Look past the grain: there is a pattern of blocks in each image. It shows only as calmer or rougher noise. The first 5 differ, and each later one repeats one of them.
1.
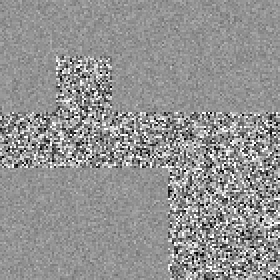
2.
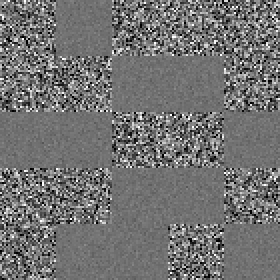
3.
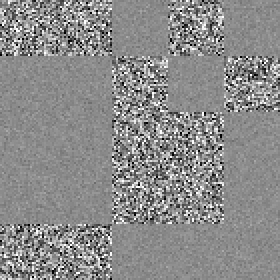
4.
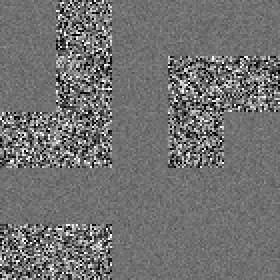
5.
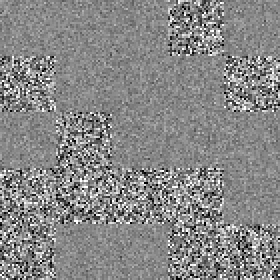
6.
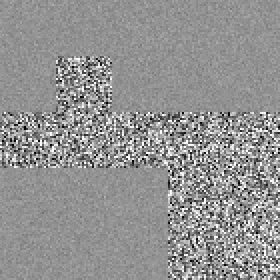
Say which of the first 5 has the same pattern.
1
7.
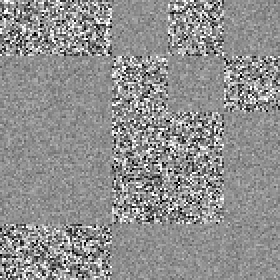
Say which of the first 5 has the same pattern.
3
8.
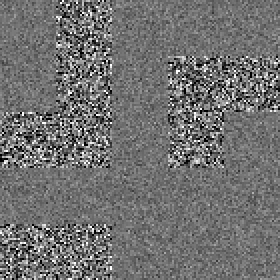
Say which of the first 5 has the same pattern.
4
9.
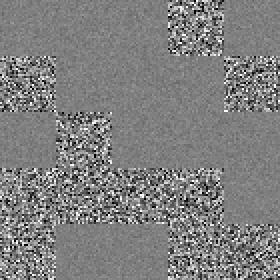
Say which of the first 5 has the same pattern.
5
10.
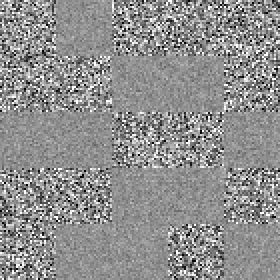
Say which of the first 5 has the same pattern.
2
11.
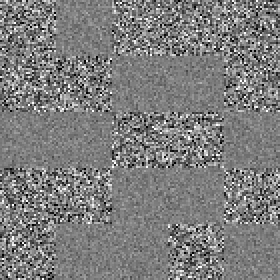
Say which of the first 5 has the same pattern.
2
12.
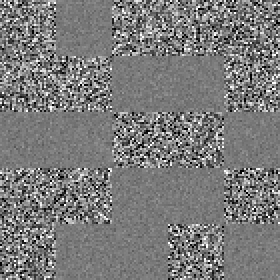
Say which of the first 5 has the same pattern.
2
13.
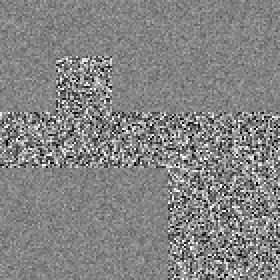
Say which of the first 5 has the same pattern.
1
